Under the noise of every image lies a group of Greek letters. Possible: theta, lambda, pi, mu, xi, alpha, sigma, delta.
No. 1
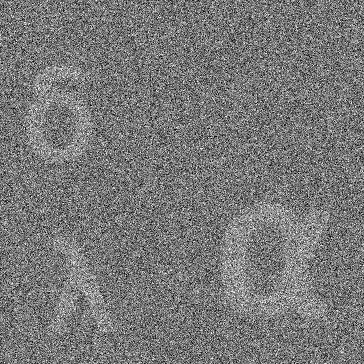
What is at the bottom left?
lambda
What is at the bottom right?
alpha
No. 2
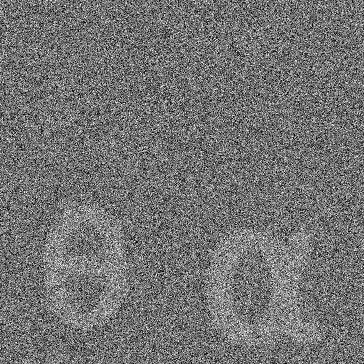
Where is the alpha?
bottom right
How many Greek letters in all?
2
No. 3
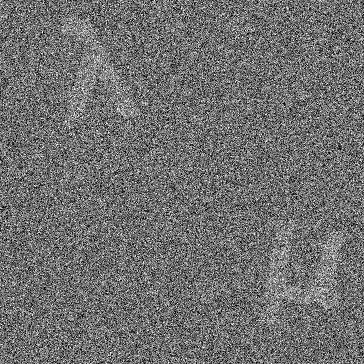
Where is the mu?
bottom right
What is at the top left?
lambda
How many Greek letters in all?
2
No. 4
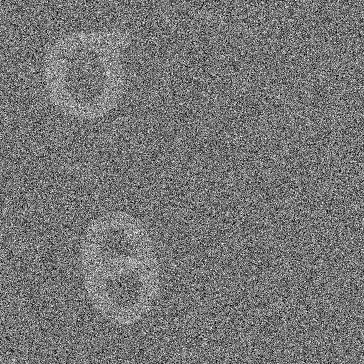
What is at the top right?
nothing
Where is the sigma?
top left
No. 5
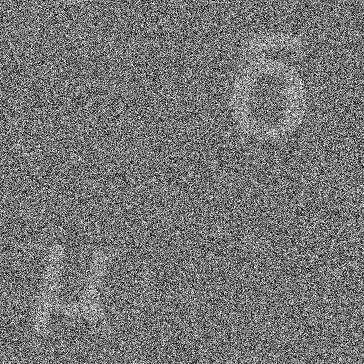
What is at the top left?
nothing
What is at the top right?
delta
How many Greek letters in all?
2
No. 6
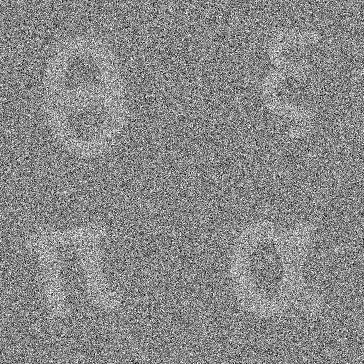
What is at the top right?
xi
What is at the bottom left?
pi
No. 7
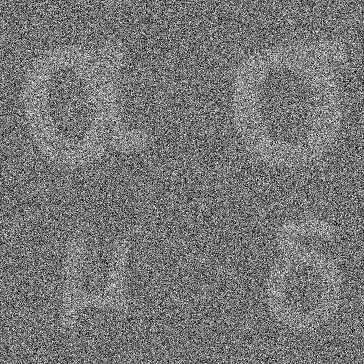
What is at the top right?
sigma
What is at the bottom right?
delta
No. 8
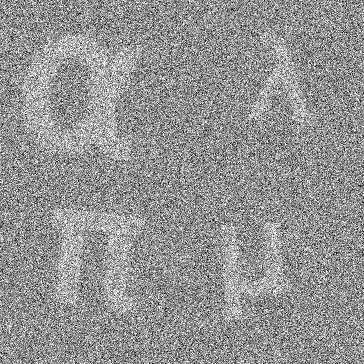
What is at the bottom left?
pi
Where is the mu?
bottom right
